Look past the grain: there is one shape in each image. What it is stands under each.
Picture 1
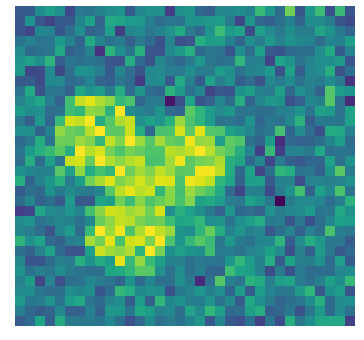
club
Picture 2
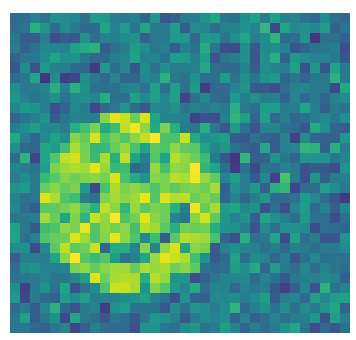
smiling face
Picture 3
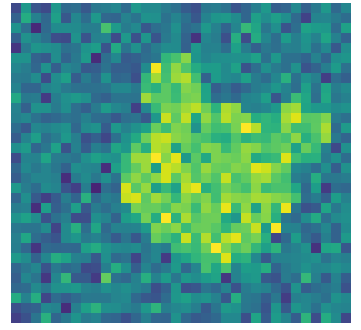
bear's head
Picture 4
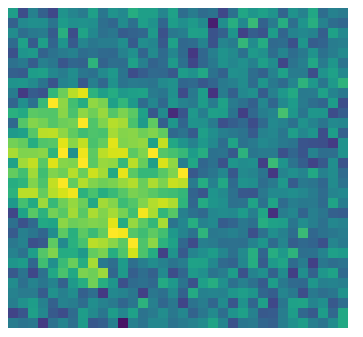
apple
